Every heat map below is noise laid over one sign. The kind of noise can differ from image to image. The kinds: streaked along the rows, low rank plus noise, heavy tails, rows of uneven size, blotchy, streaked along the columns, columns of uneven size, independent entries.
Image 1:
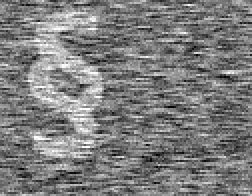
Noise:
streaked along the rows
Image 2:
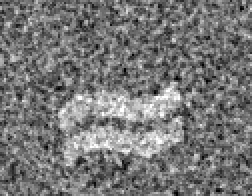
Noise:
blotchy
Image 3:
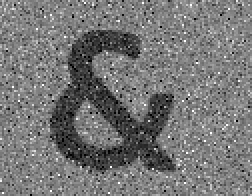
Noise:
heavy tails
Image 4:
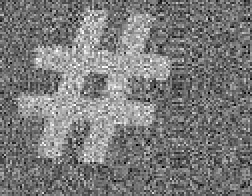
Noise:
low rank plus noise
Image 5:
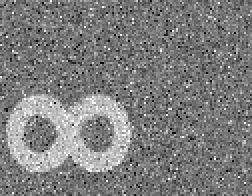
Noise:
heavy tails
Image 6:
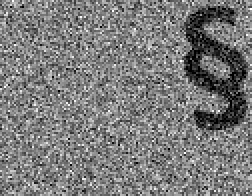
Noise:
independent entries
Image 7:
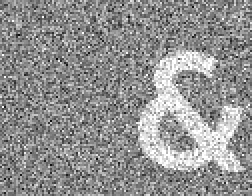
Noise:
independent entries
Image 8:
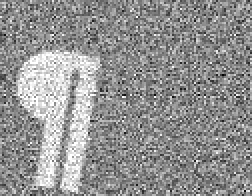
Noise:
low rank plus noise
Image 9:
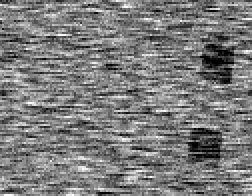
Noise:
streaked along the rows
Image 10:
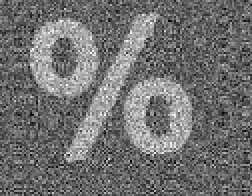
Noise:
low rank plus noise
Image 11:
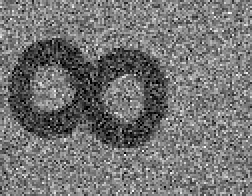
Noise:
independent entries
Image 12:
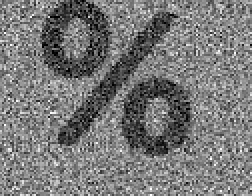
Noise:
low rank plus noise
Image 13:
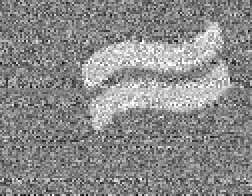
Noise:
rows of uneven size
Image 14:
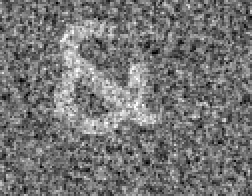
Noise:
blotchy
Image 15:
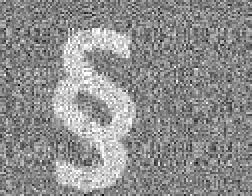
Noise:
low rank plus noise
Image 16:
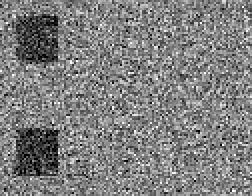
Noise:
low rank plus noise
